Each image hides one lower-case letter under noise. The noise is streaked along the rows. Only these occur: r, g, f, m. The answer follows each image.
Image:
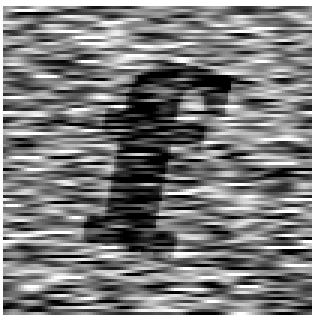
f
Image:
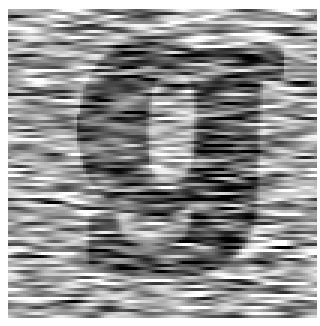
g
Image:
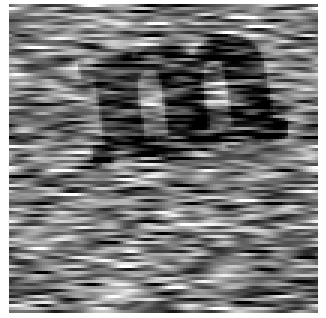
m
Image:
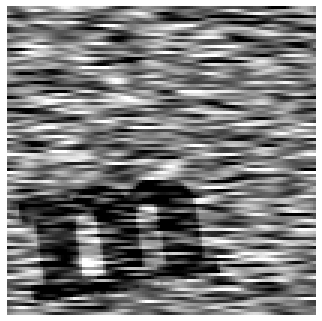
m
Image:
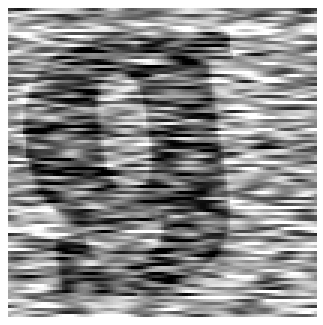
g
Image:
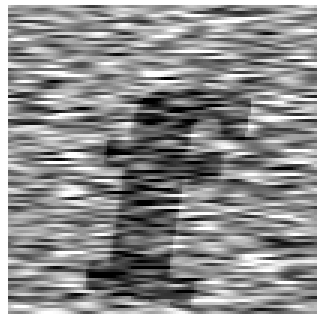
f
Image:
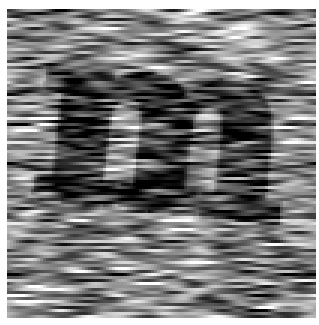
m
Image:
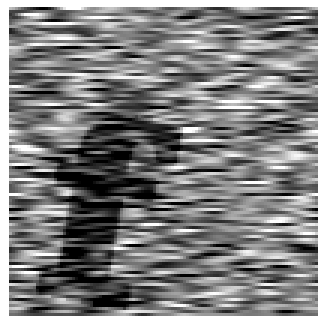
f
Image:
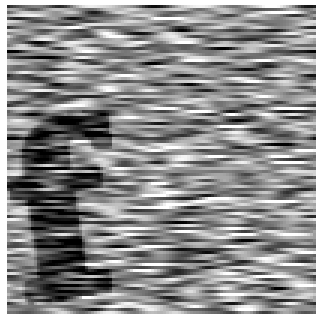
f
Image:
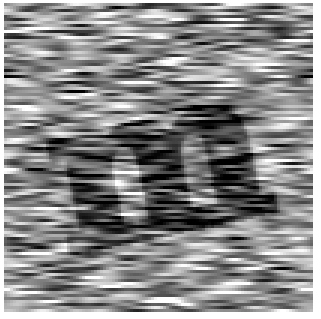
m
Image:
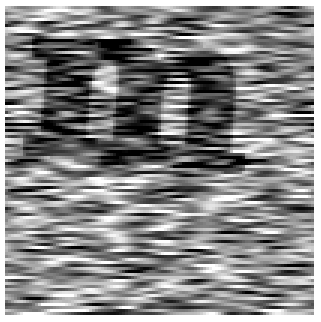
m
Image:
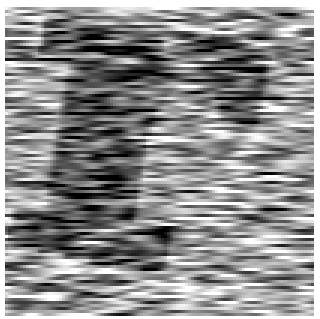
r
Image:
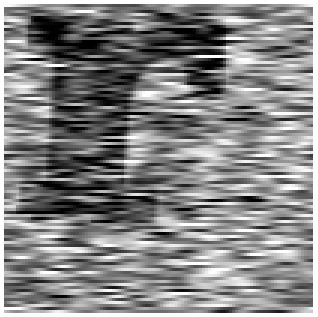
r
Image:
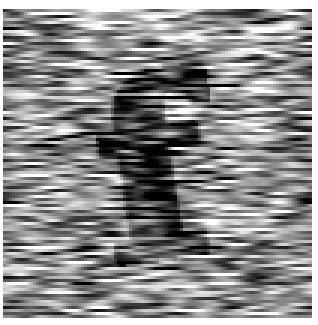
f
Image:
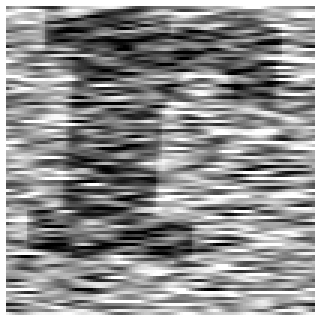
r
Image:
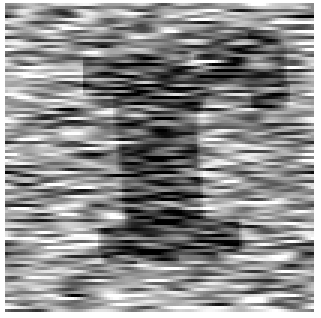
r
